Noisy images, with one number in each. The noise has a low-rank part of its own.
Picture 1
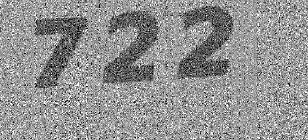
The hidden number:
722
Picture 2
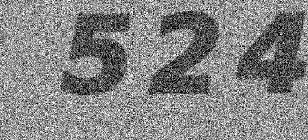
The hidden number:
524
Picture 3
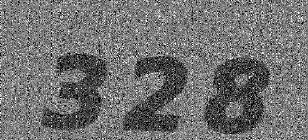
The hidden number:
328
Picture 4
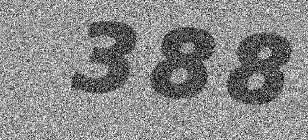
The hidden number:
388
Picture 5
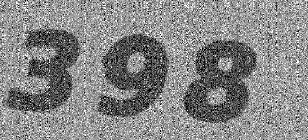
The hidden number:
398
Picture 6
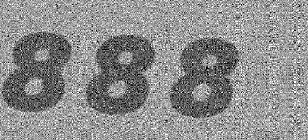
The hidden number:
888
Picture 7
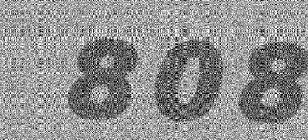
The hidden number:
808
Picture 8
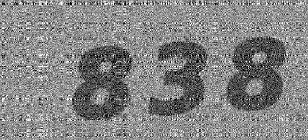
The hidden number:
838
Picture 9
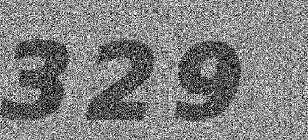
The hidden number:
329
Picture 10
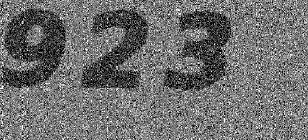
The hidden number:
923
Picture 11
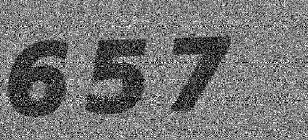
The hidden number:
657
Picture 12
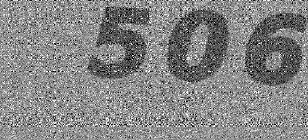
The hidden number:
506
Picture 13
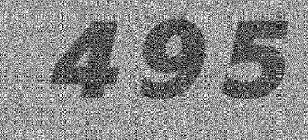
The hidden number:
495
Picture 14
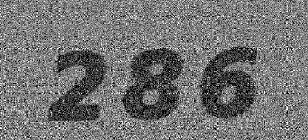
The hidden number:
286
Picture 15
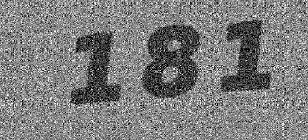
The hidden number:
181
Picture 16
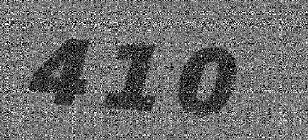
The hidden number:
410
